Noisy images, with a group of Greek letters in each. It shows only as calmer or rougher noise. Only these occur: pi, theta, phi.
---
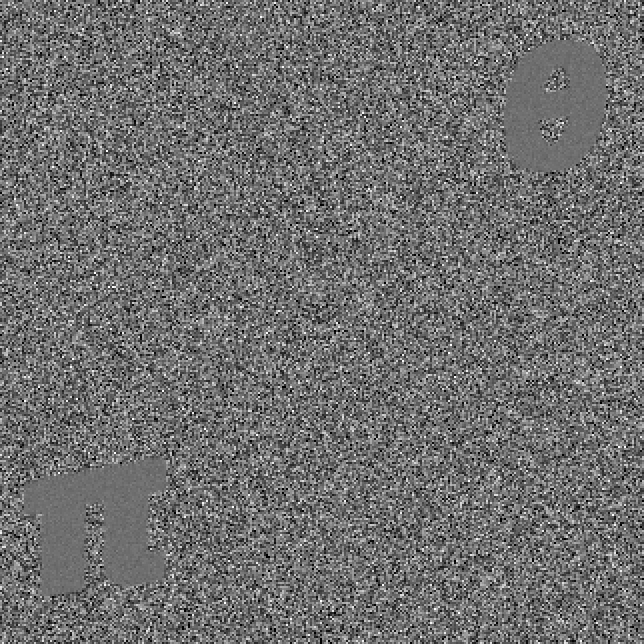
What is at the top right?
theta
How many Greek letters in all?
2
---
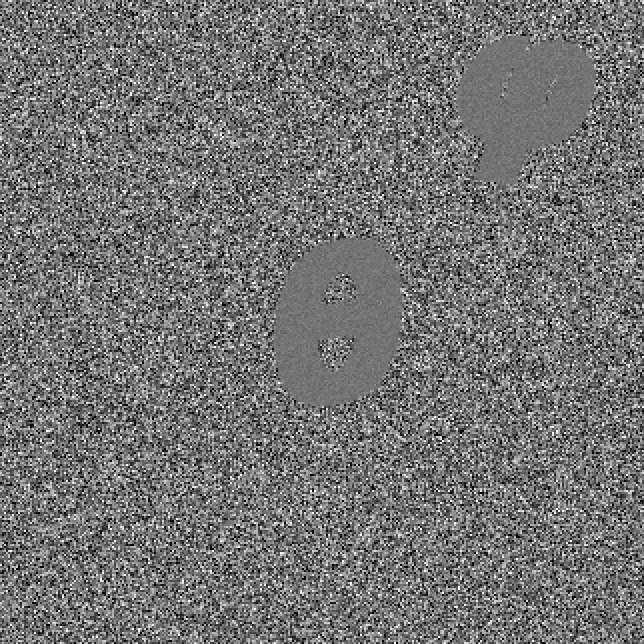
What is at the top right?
phi
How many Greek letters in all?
2
